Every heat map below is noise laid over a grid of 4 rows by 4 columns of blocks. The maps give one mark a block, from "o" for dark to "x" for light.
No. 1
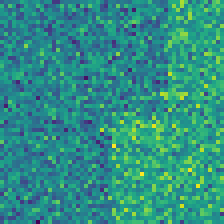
ooox
ooox
ooxx
ooxx
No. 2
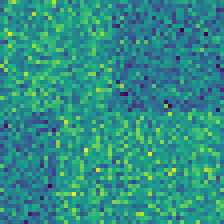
xxoo
xxoo
oxxx
oxxx
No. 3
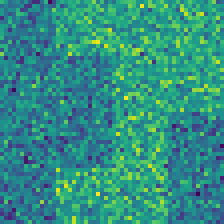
oxxx
ooxx
ooxo
oxxo
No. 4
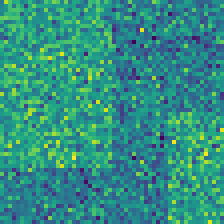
xxoo
xxoo
xxox
ooox
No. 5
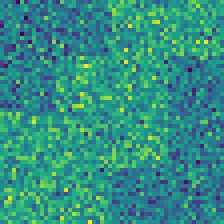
ooxx
oxxo
xxxo
xxoo
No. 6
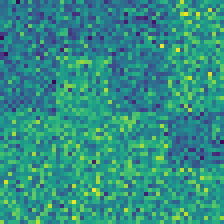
ooox
oxox
xxxo
xxxx
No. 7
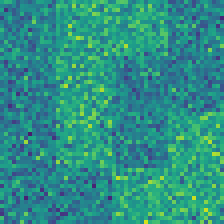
oxxo
oxoo
oxox
ooxx
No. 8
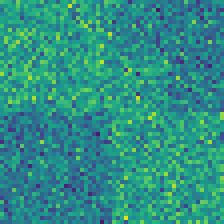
xxoo
xxxo
ooxx
ooxx
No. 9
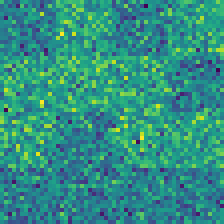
oxox
xxxo
xoxx
oooo
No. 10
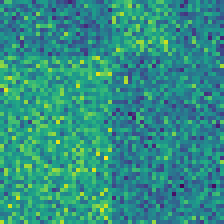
ooxo
xxoo
xxoo
xxoo
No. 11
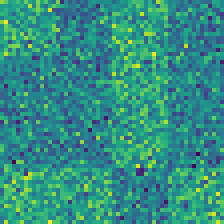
xoxo
ooxo
ooxo
xxox
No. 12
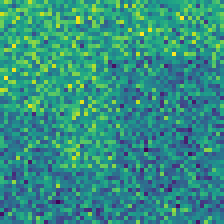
xxxx
xxoo
oxoo
oooo
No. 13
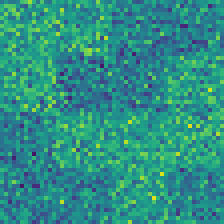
xxoo
xoox
oxxx
ooxo
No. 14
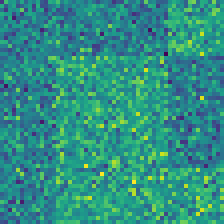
ooox
oxxo
oxxo
oxxx
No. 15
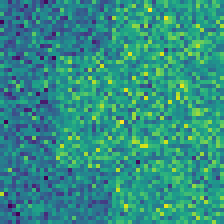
ooxx
oxxx
oxxx
ooxx
